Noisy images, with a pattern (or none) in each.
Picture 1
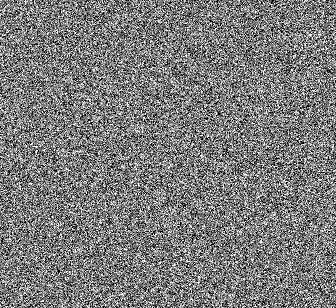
only noise
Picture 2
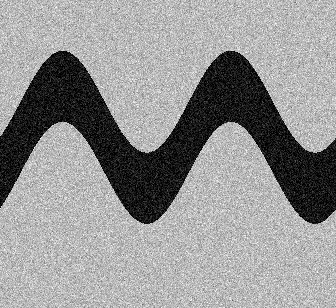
a wavy band
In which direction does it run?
left to right
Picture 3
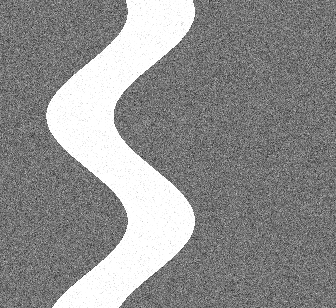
a wavy band
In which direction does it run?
top to bottom
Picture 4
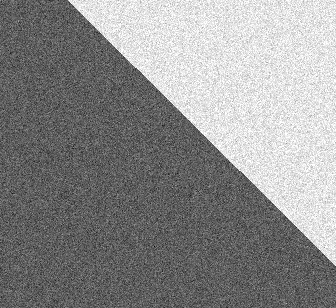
a sharp edge
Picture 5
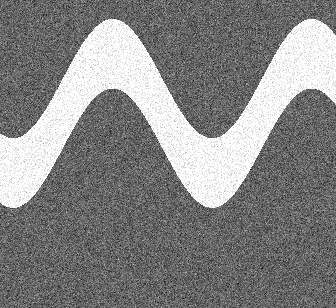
a wavy band
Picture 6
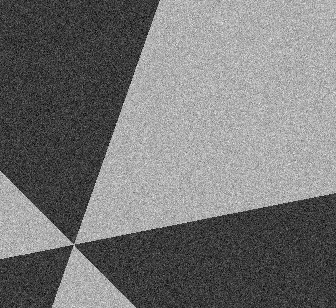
spokes from one point
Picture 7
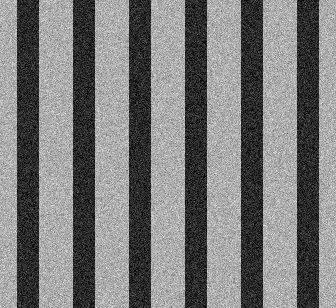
vertical stripes
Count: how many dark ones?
6
